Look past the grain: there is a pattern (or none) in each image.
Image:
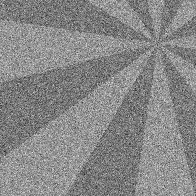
spokes from one point
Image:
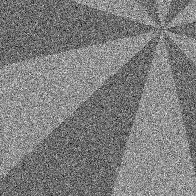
spokes from one point
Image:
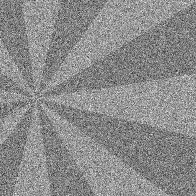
spokes from one point
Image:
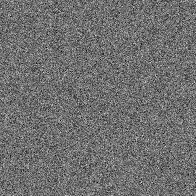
only noise
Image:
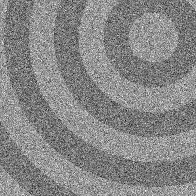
rings round one point
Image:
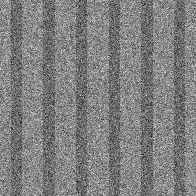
vertical stripes
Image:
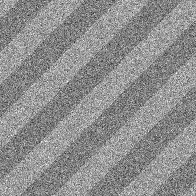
diagonal stripes
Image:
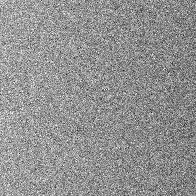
a smooth slope
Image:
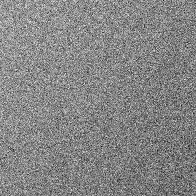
a smooth slope
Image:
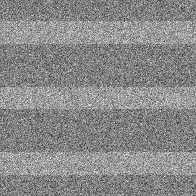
horizontal stripes
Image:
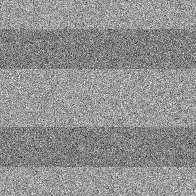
horizontal stripes
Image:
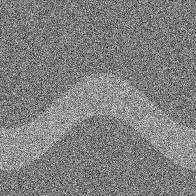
a wavy band
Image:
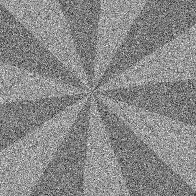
spokes from one point
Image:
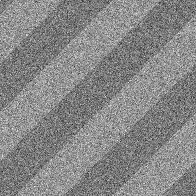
diagonal stripes
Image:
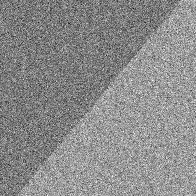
a sharp edge
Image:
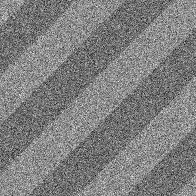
diagonal stripes
